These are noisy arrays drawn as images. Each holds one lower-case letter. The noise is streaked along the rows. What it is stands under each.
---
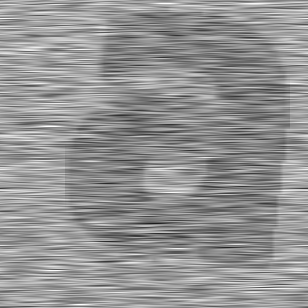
a
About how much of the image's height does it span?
nearly all
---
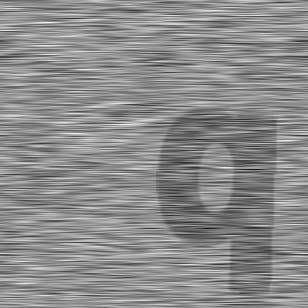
q
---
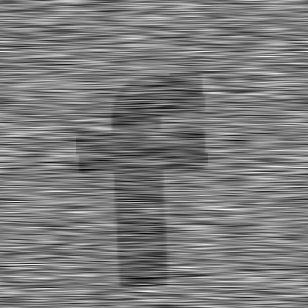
f
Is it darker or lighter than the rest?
darker
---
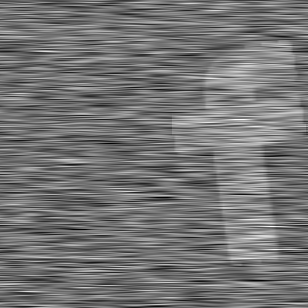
f
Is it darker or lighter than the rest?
lighter
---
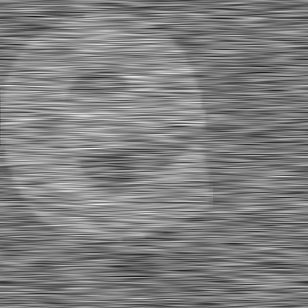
e
